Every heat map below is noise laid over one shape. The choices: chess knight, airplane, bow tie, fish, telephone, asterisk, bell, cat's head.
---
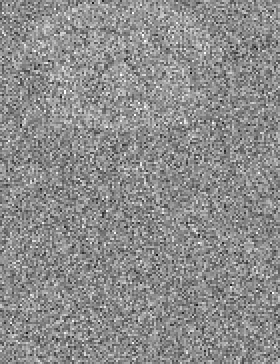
telephone
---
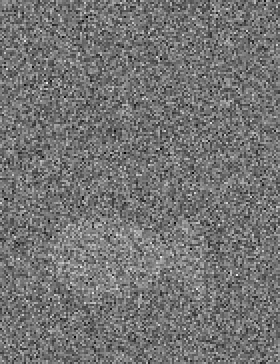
fish
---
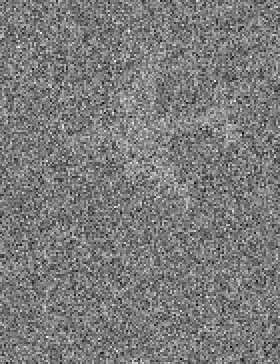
airplane
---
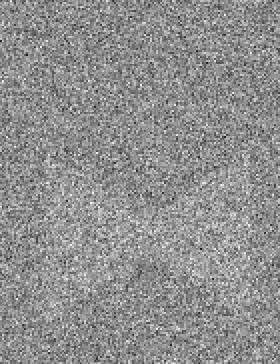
bow tie
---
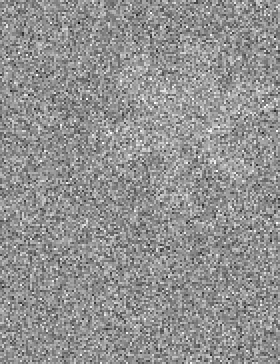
asterisk
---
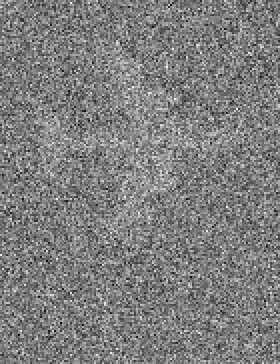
airplane
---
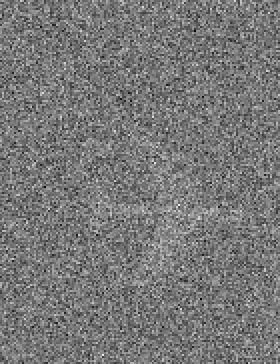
airplane
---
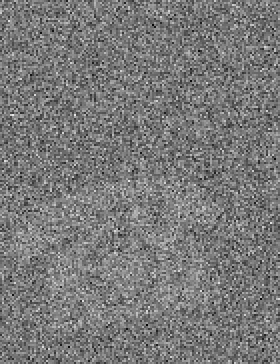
telephone
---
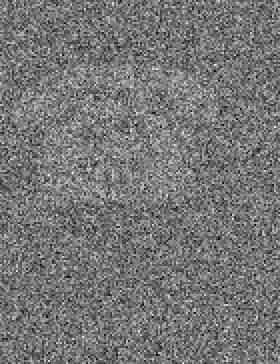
telephone
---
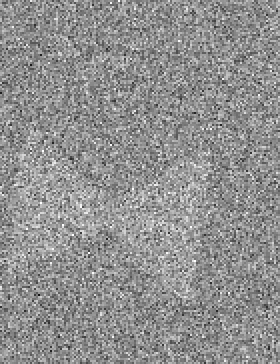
bow tie
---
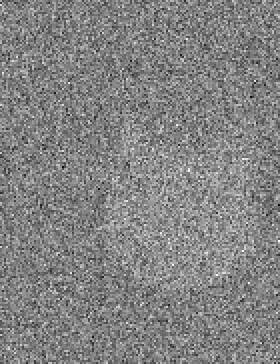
cat's head
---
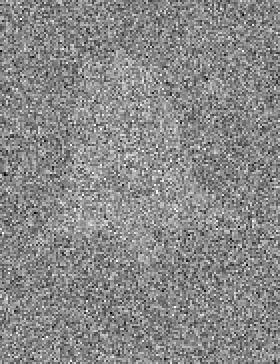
bell
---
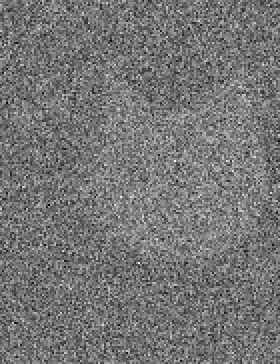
cat's head
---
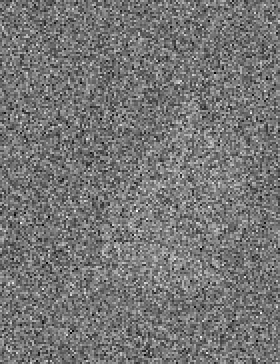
chess knight
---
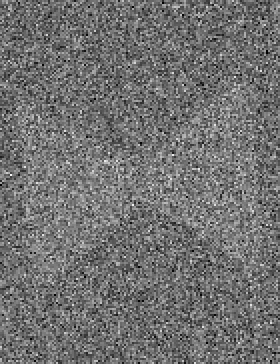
bow tie
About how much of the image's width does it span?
nearly all
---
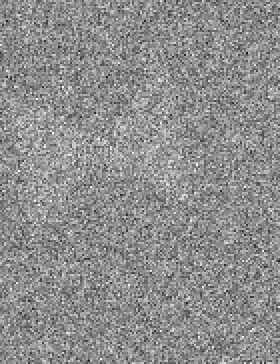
bow tie
